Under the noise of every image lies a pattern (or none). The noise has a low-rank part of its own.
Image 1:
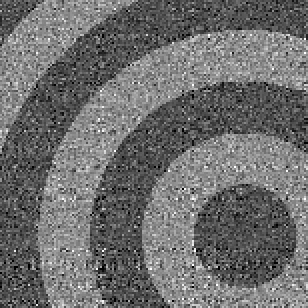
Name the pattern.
rings round one point
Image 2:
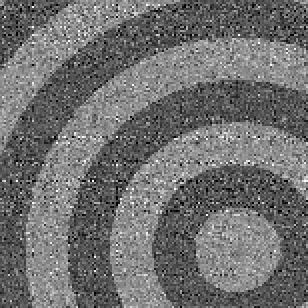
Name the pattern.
rings round one point
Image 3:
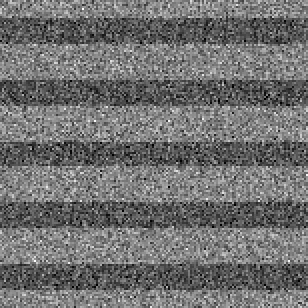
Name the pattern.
horizontal stripes
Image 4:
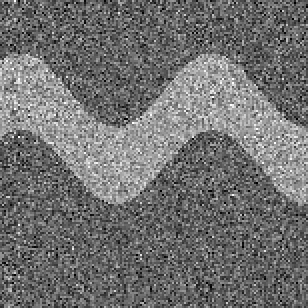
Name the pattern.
a wavy band
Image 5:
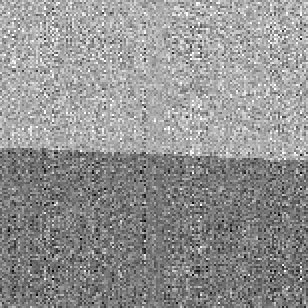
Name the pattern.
a sharp edge
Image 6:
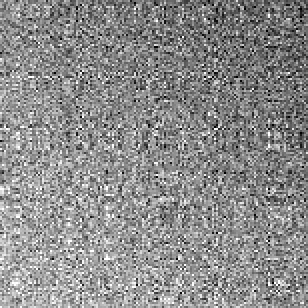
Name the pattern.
a smooth slope
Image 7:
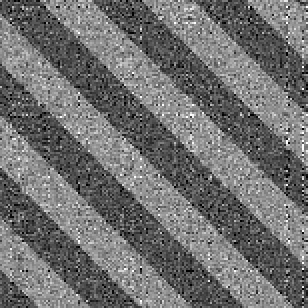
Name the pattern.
diagonal stripes
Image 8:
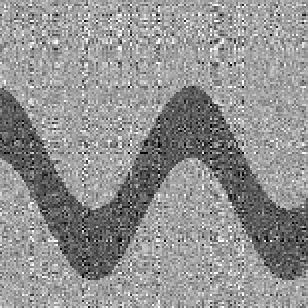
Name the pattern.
a wavy band
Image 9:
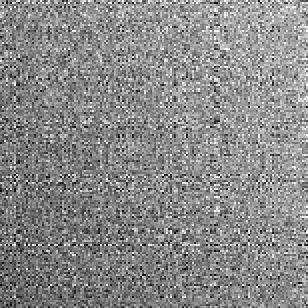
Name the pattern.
a smooth slope
